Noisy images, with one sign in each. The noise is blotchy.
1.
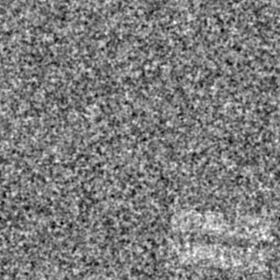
light equals sign, bottom right
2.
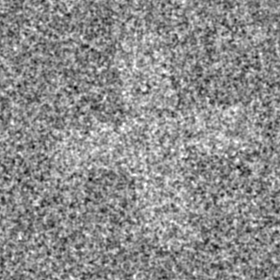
light plus sign
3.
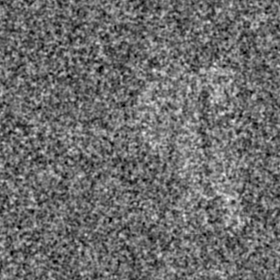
light pilcrow
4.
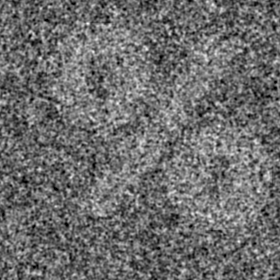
light percent sign
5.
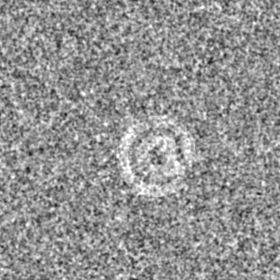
light at sign, centre
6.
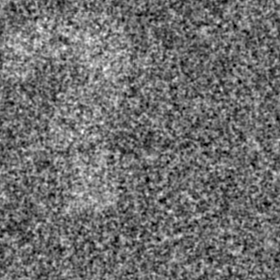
light question mark
